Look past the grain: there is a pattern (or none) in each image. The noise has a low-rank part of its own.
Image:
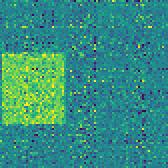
one block
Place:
middle left
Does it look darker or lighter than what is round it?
lighter
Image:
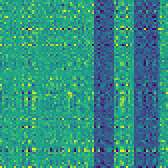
bands of columns
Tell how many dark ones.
2
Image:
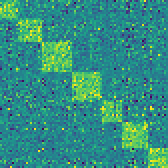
blocks along the diagonal
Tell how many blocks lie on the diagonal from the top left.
7
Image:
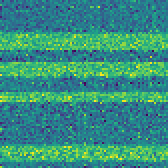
bands of rows
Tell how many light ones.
4
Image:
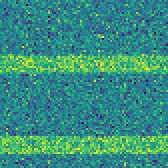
bands of rows
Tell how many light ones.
2
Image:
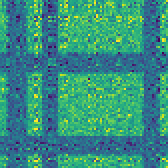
bands of rows crossing bands of columns
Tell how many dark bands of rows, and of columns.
2 and 3
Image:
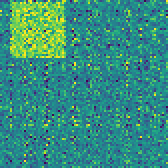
one block
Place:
top left
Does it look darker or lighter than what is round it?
lighter
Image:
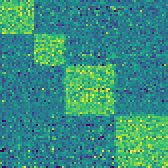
blocks along the diagonal
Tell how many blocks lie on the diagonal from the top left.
4
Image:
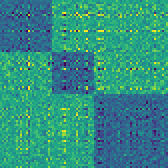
blocks along the diagonal
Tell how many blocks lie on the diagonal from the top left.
3
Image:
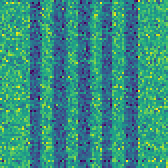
bands of columns
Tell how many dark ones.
5
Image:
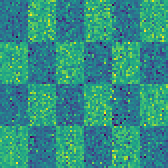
a checkerboard
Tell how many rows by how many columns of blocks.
4 by 6
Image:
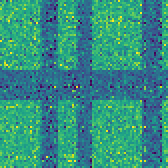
bands of rows crossing bands of columns
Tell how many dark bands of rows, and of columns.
1 and 3
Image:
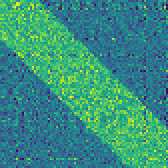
a diagonal band
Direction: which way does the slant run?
top left to bottom right
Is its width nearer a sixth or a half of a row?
a half
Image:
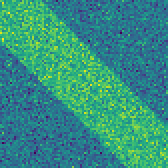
a diagonal band
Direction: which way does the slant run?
top left to bottom right
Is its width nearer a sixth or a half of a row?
a half
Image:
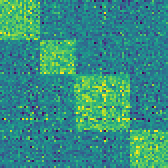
blocks along the diagonal
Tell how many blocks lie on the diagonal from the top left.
4
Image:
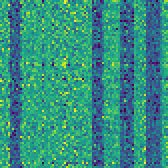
bands of columns
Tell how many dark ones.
4
